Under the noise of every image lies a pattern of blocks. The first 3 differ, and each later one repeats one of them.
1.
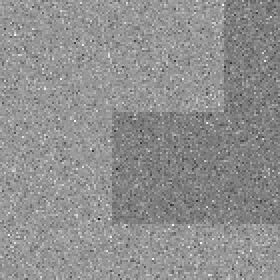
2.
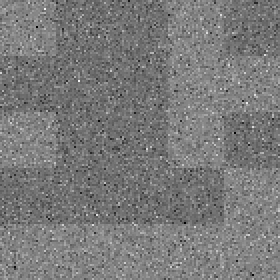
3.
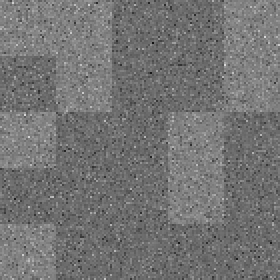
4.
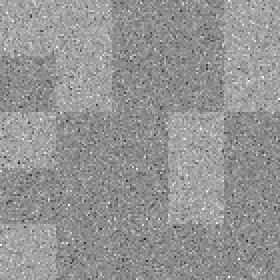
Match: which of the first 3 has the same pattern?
3
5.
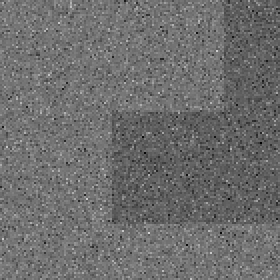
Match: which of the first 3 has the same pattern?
1
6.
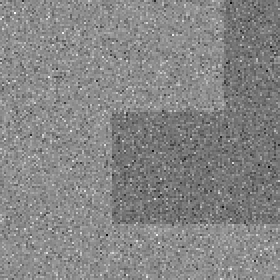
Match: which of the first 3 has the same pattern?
1
